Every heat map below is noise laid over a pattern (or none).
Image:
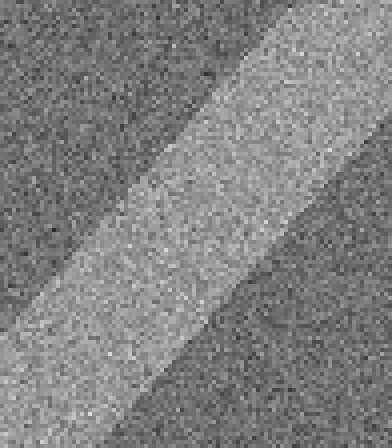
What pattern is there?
a diagonal band
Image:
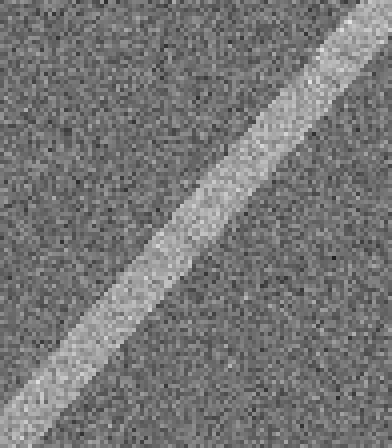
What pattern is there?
a diagonal band
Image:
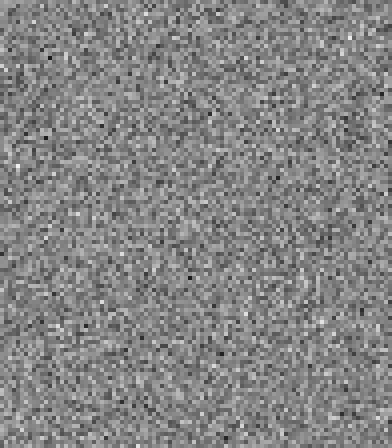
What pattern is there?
only noise
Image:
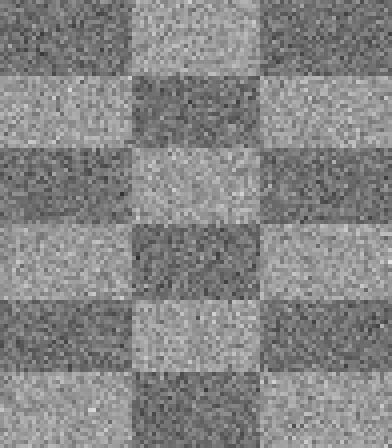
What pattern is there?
a checkerboard
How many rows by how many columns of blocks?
6 by 3
